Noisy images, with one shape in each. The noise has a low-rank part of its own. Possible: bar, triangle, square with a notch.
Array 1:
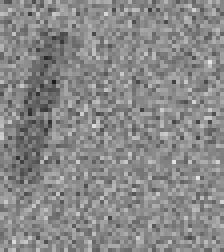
bar
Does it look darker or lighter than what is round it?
darker
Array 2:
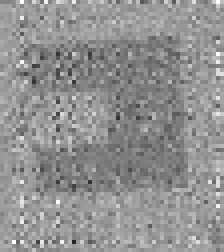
square with a notch
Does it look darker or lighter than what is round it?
darker
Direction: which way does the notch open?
left
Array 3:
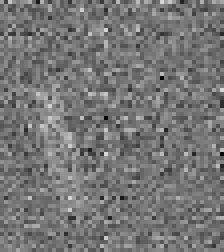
bar
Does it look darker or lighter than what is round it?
lighter
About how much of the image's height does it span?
half
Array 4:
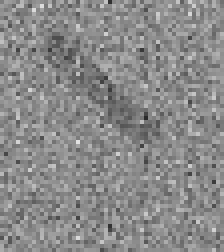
bar
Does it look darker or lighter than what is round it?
darker
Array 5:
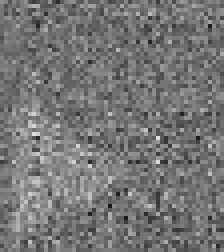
triangle
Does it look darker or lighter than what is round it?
lighter
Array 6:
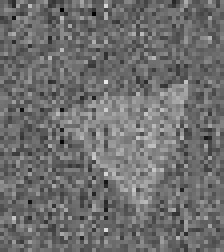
triangle
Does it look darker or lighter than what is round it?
lighter
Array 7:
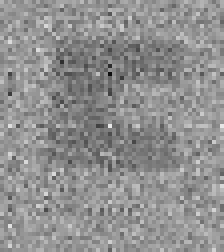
square with a notch
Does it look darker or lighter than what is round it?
darker
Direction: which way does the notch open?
right
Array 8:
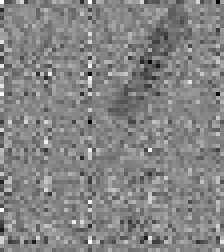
bar
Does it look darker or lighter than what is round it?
darker
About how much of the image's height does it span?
half
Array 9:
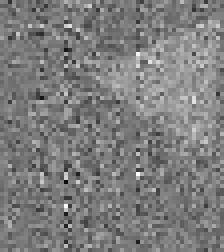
triangle
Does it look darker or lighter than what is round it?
lighter
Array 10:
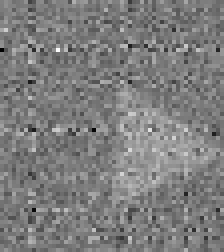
triangle
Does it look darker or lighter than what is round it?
lighter
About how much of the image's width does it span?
half
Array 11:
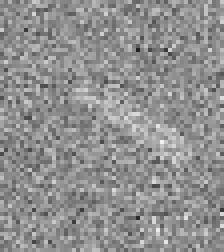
bar
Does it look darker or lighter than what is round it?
lighter
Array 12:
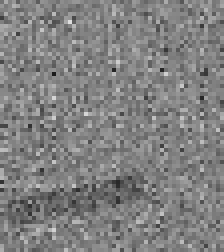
bar
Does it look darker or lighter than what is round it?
darker
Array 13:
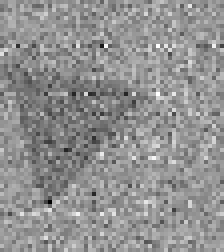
triangle
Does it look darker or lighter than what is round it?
darker
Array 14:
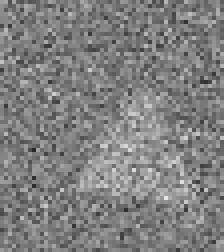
triangle
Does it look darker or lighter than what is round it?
lighter
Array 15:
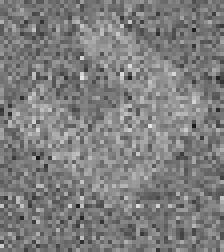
square with a notch
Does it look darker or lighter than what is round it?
lighter
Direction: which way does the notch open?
up and left
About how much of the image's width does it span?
nearly all
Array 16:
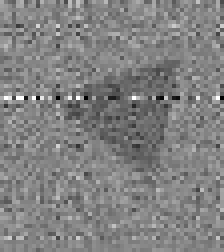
triangle
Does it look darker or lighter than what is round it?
darker
